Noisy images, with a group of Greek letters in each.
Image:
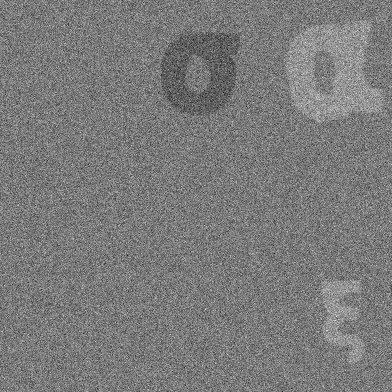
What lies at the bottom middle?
nothing
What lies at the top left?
nothing
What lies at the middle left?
nothing
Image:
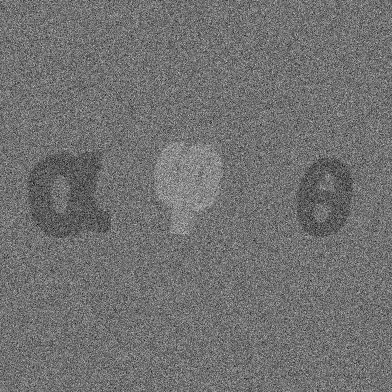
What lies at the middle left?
alpha
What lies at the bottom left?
nothing
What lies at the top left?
nothing
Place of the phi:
centre
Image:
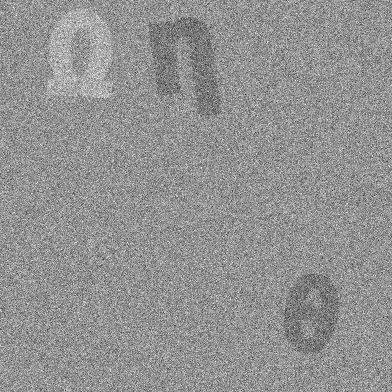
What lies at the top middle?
eta
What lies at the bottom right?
theta
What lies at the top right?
nothing
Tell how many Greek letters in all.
3
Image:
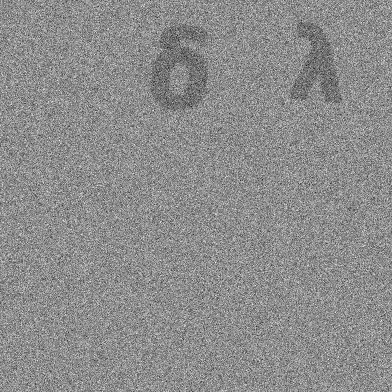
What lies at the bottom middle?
nothing
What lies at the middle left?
nothing
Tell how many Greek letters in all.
2
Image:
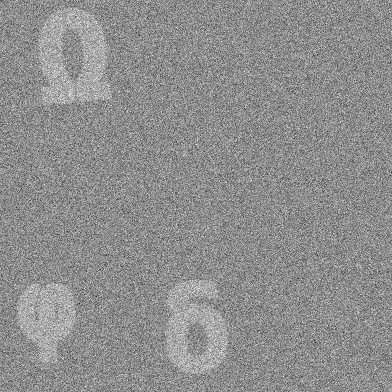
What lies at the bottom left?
phi
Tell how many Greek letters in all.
3
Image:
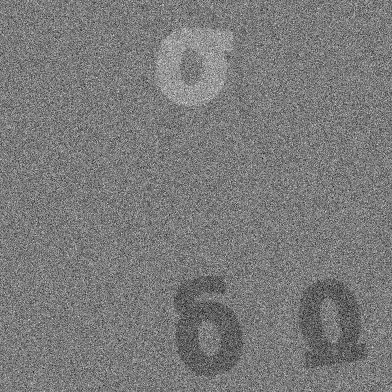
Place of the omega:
bottom right
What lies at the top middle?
sigma
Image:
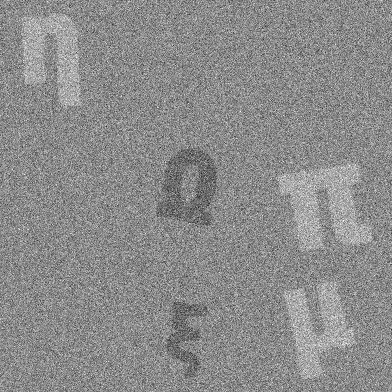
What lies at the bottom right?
mu
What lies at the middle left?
nothing
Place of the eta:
top left
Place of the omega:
centre
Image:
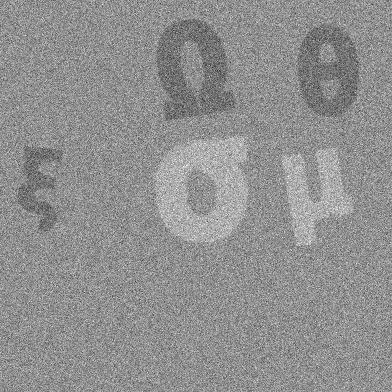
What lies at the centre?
sigma
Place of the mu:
middle right
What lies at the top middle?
omega
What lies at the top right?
theta
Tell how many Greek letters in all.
5
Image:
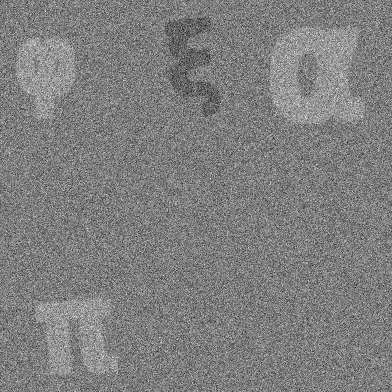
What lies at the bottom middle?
nothing
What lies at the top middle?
xi
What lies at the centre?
nothing
